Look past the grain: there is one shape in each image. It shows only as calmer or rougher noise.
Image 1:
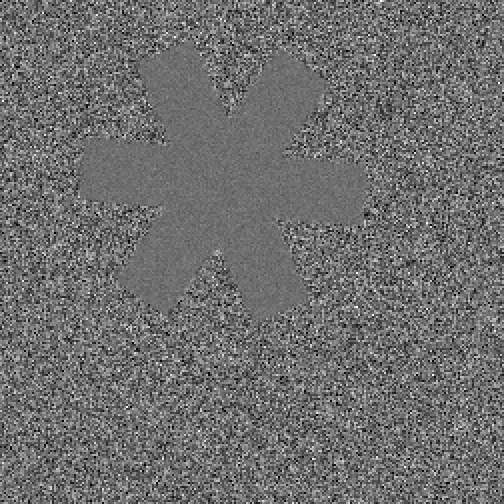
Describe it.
calm asterisk
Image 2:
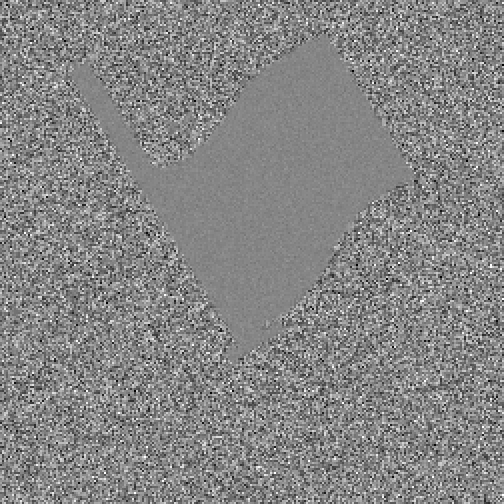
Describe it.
calm flag
